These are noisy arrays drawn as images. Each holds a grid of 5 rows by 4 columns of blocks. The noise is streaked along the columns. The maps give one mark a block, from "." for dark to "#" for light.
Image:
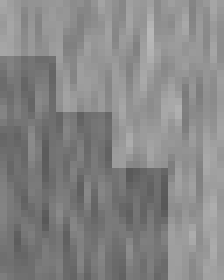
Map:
# # # #
. # # #
. . # #
. . . #
. . . #
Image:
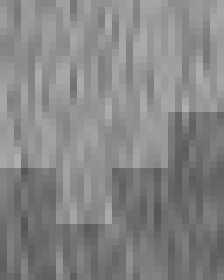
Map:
# # # #
# # # #
# # # .
. # . .
. . . .
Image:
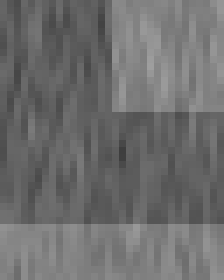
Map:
. . # #
. . # #
. . . .
. . . .
# # # #
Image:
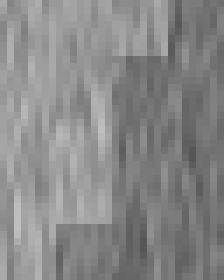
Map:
# # # .
# # . .
# # . .
# # . .
# . . .
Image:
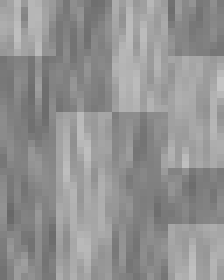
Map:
# . # .
. . # #
. # . #
. # . .
. # . #
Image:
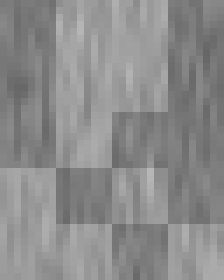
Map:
. # # .
. # # .
. # . .
# . # .
# # . #
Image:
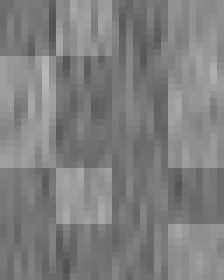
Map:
. # . #
# . . #
# . . #
. # . .
. . . #
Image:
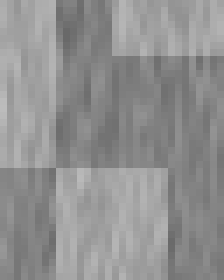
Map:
# . # #
# . . .
# . . .
. # # .
. # # .
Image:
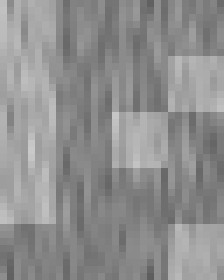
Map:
# . . .
# . . #
# . # .
# . . .
. . . #
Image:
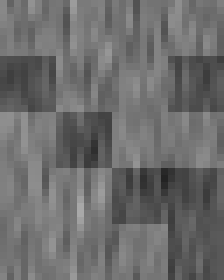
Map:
# # # #
. # # .
# . # #
# # . .
# # # .
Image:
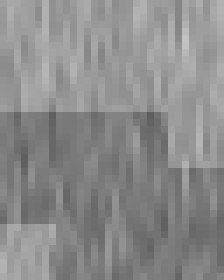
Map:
# # # #
# # # #
. . . #
. . . .
# . . .
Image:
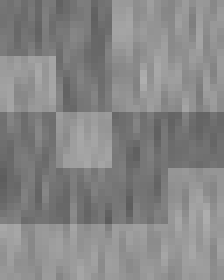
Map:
. . # #
# . # #
. # . .
. . . #
# # # #
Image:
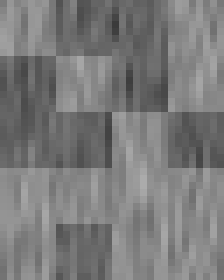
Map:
# . . #
. # . #
. . # .
# # # #
# . # #
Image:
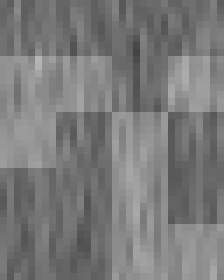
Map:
. . . .
# # . #
# . # .
. . # .
. . # #
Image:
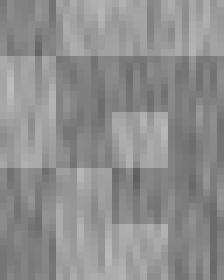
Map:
. # # #
# . . .
# . # .
. # . .
. # # .
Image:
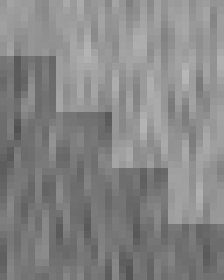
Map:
# # # #
. # # #
. . # #
. . . #
. . . .
